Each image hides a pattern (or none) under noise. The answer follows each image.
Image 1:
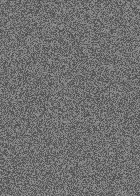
only noise
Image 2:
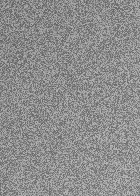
a smooth slope
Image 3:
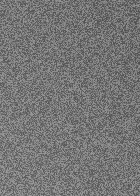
a smooth slope
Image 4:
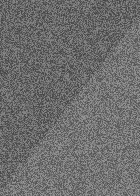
a sharp edge
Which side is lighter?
bottom right
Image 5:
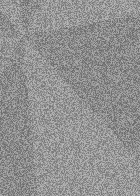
spokes from one point
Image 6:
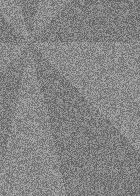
spokes from one point
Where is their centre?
top left
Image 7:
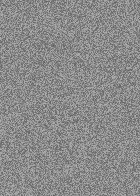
only noise
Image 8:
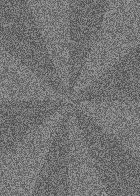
spokes from one point
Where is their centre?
centre
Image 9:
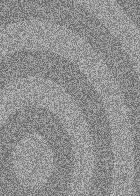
rings round one point
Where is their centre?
bottom left
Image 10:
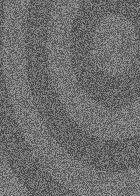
rings round one point
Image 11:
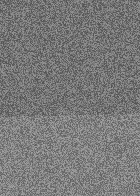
a sharp edge
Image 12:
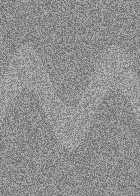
a wavy band
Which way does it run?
left to right
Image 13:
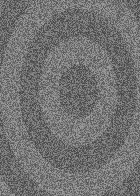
rings round one point
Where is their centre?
centre
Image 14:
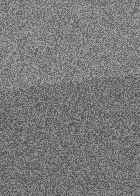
a sharp edge
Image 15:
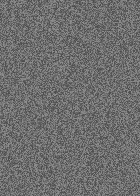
only noise
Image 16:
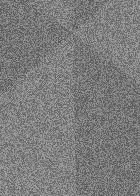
spokes from one point
